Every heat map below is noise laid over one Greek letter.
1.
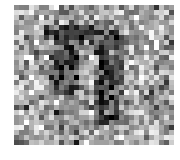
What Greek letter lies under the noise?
eta
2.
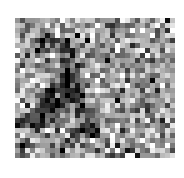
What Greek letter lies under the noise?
lambda
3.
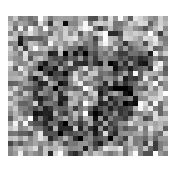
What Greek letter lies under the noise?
sigma
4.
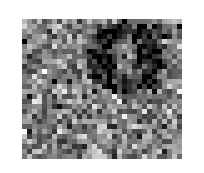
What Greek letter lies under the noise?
sigma
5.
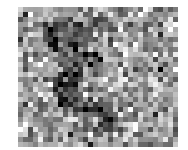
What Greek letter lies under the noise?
xi
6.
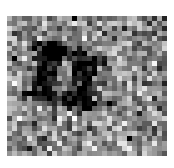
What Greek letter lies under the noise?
pi
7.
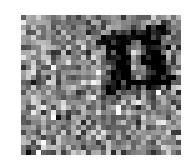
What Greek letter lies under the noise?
pi
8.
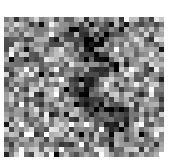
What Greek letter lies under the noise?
xi
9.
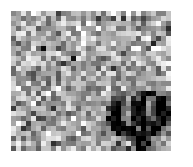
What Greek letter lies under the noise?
phi
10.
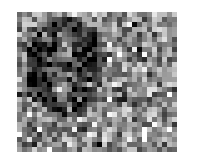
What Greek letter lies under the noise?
theta
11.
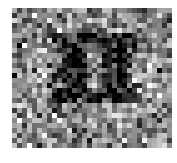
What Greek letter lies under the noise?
pi
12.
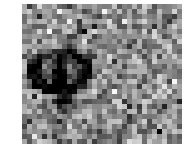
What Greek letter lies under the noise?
phi
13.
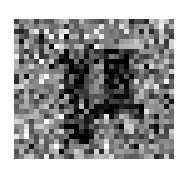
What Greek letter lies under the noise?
mu
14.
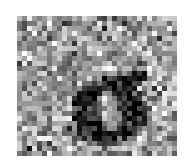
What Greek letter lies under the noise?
sigma
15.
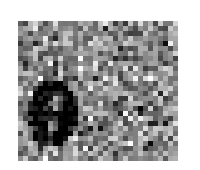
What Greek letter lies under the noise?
theta
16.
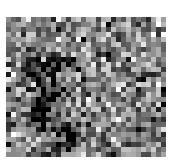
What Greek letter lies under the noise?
xi
